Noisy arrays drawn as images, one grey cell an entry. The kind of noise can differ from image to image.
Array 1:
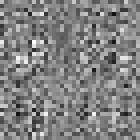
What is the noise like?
low rank plus noise
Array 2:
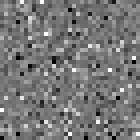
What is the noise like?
heavy tails
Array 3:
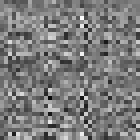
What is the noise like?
low rank plus noise
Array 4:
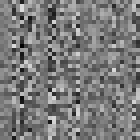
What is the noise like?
columns of uneven size
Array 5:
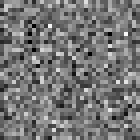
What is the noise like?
low rank plus noise
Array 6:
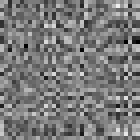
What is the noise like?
low rank plus noise
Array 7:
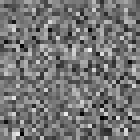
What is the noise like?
low rank plus noise
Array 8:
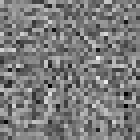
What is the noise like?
low rank plus noise
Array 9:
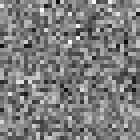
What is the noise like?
independent entries
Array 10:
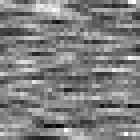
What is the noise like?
streaked along the rows
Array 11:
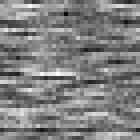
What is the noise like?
streaked along the rows
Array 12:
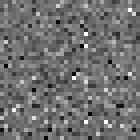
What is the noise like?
heavy tails
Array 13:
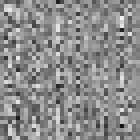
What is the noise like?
columns of uneven size
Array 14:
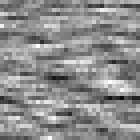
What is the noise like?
streaked along the rows
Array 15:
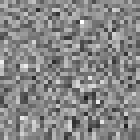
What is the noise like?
low rank plus noise
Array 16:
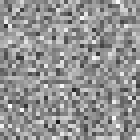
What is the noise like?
independent entries
